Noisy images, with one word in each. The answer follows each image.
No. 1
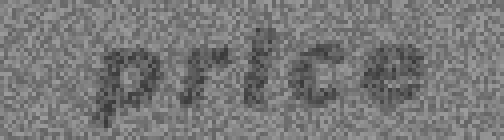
price
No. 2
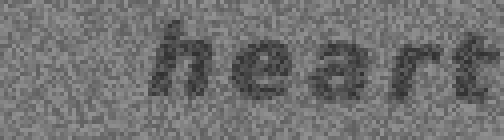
heart
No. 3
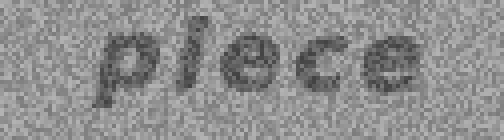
piece
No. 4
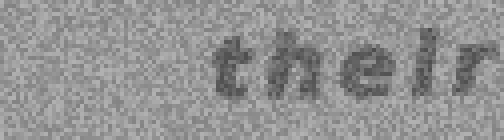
their
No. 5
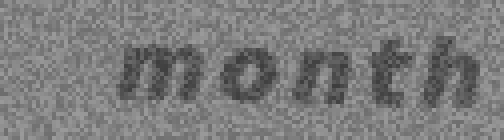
month
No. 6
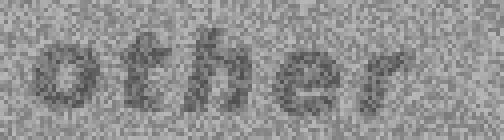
other
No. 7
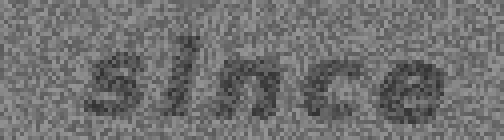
since
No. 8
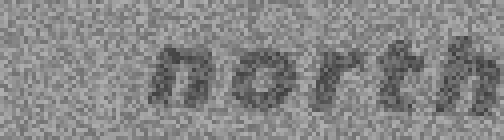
north
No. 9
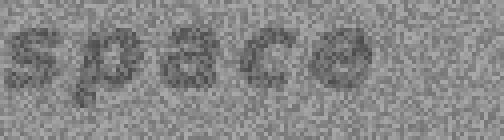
space
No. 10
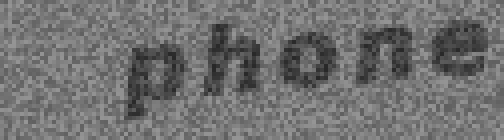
phone
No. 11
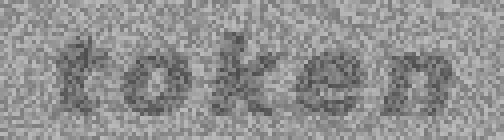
token
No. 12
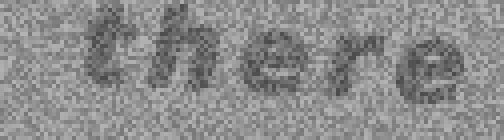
there
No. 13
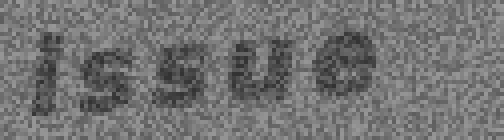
issue
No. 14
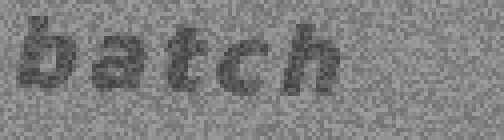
batch
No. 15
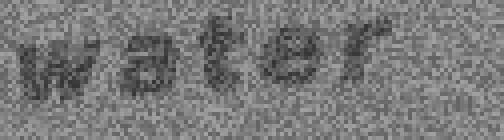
water
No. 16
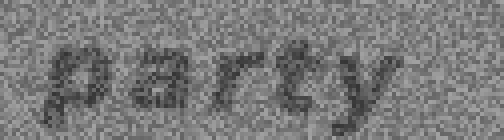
party
